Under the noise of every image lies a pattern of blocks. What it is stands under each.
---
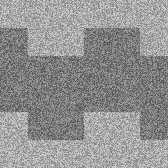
the same after a half turn
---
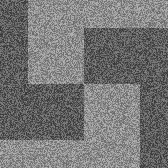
the same after a half turn
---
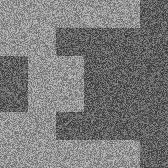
top and bottom mirror each other
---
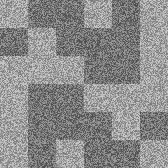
the same after a half turn
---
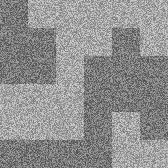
no symmetry
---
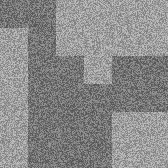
no symmetry
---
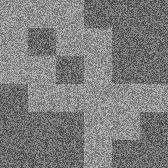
mirrored about the diagonal from the top left
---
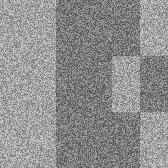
top and bottom mirror each other
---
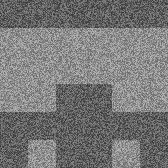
left and right mirror each other
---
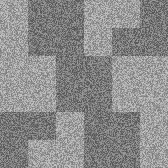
the same after a half turn
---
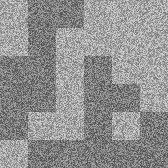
no symmetry
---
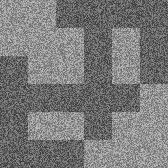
mirrored about the diagonal from the top left
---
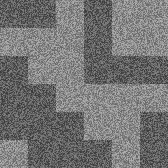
mirrored about the diagonal from the bottom left
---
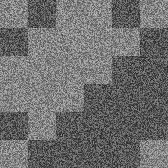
mirrored about the diagonal from the top left
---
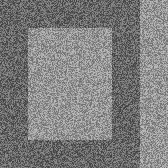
top and bottom mirror each other
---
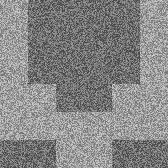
left and right mirror each other
